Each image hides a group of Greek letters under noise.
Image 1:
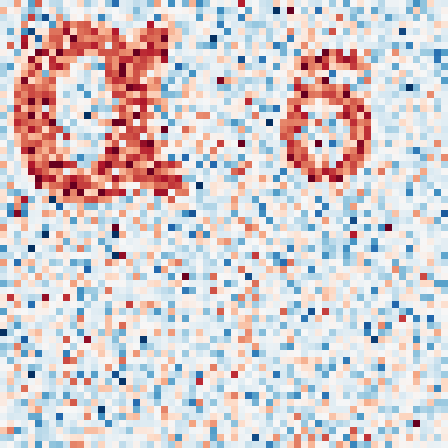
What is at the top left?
alpha
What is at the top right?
delta
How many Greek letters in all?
2
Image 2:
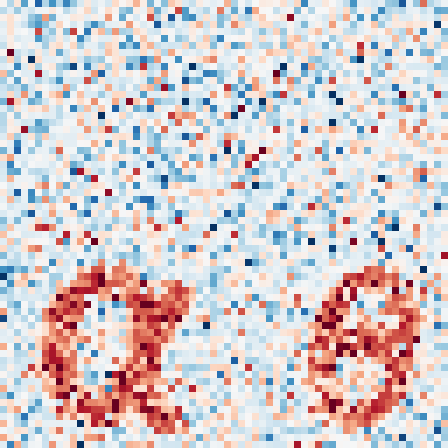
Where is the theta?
bottom right
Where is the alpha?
bottom left
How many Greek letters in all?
2
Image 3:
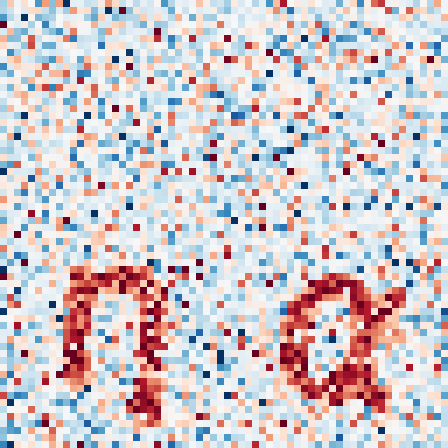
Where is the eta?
bottom left
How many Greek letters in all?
2
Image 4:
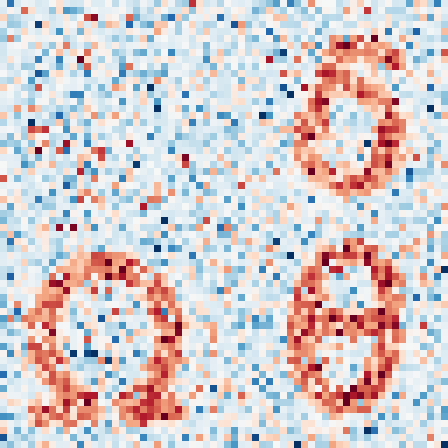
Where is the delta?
top right
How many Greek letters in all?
3
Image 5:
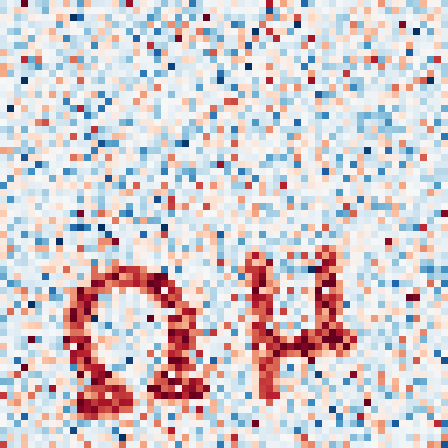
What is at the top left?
nothing
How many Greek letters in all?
2
